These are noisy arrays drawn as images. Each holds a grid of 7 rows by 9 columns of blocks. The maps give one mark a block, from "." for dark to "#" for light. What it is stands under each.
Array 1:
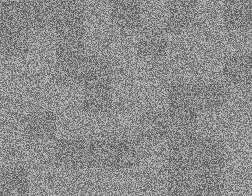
. . . # . # . # .
. # . # # . # # #
# # . . # # # # .
# # # . # # . . #
# . # # # . . # #
# # . . . # . . #
. # # # # # . . #
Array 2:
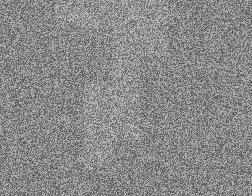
. . # # # # . . .
. . . . # # . . .
. . . . # . . . .
. . . # # . . . .
. . . # # . . . .
. . . # . . . . .
. . . . . . . . .
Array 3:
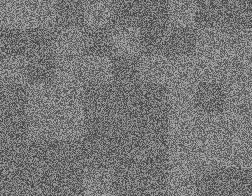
# # . # . . # . .
. . # . # . . # #
# . # # . # # # #
. # # . . . # . #
. # # . . . # # #
. . . . . . # # #
. . . # . . # . .
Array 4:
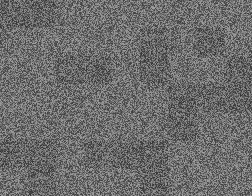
. . # # # # # # #
# # # # # . # . #
# # . . # . # # .
# # # # # # . . .
# # # # # # . # #
. . # . . . # # #
# . # # # . # # #
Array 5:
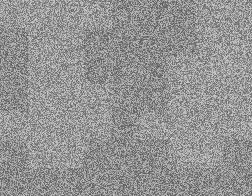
# # # # . . . # #
. # # . . . . # #
. # # . . . # # #
. # # # . . # # #
# # # # . # # # #
. # # . . . # # .
. . . . . . . . .
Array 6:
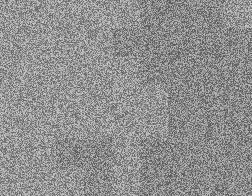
# # # # # . . . #
# # # # . . . . .
# # # # # . . . .
# # # # # # . . .
# # # # # # . . .
# # . . # . . . .
# # # . # . . . .
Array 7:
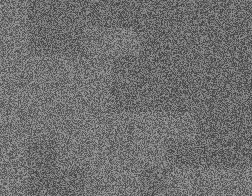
# . . . . . . . .
# . . # # . . . .
# # # # . . . . .
# # # # . . . . .
# # # # # # # . .
# . # # # # . . .
# . . # # . # # #
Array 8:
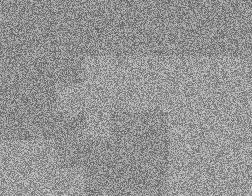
. . . . . . . . .
. . . . . . . . .
. . . # # # # # #
. . # # # # # # #
. . . # . . # # #
# # . . . . # # #
# # # . . . # # #
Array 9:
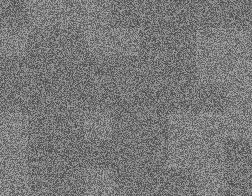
. # # # . . . . .
# . . # # . . # #
. . . . . . . # #
. . . . . . . . #
# . . # . . # # #
# . . . . . # # .
# . . # . . . # .
